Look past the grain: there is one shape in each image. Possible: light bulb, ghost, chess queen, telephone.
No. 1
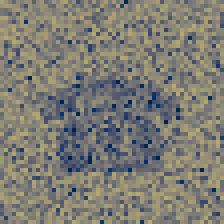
telephone
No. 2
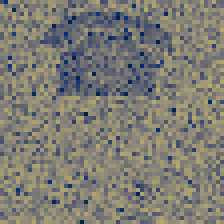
telephone
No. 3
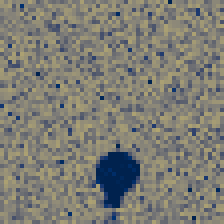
light bulb
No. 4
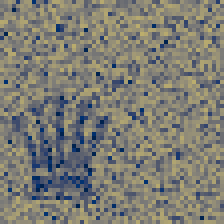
chess queen
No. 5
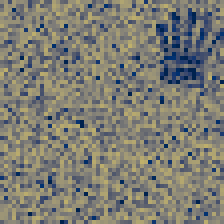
chess queen
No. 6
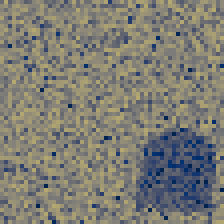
ghost
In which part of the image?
bottom right
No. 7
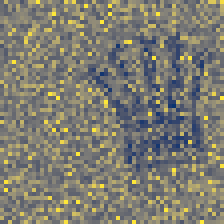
chess queen
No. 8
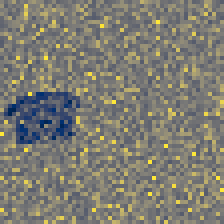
telephone
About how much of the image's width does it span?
a third
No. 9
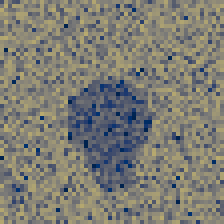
light bulb
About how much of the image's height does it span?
half
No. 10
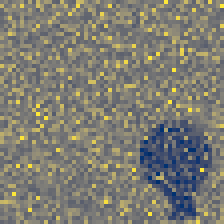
light bulb
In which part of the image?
bottom right
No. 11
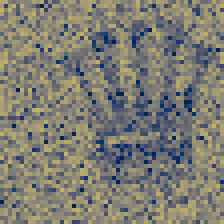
chess queen
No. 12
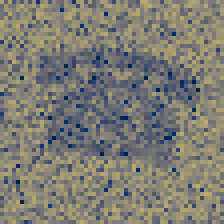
telephone
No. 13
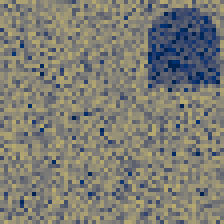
ghost
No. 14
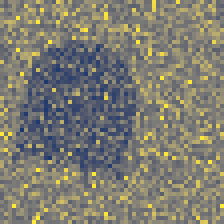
ghost
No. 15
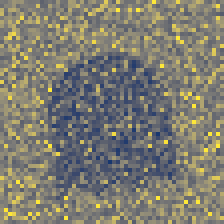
ghost
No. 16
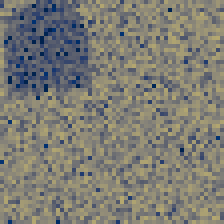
ghost
